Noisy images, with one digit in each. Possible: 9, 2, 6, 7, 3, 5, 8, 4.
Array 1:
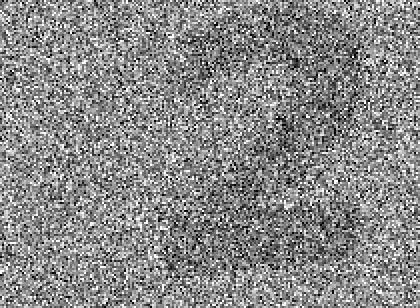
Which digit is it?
2
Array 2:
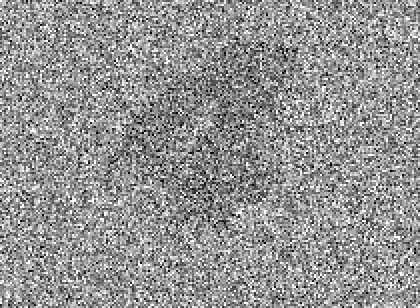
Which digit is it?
4
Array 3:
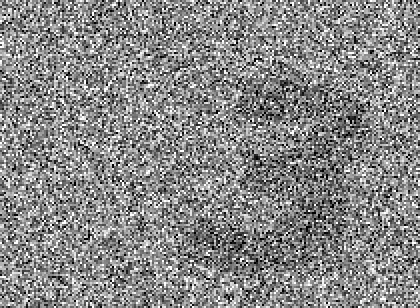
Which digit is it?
3
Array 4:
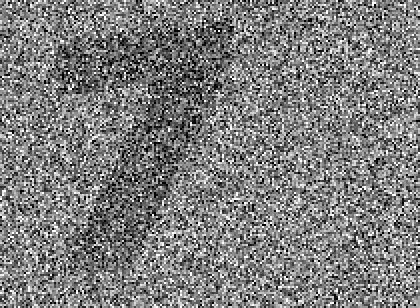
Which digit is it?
7
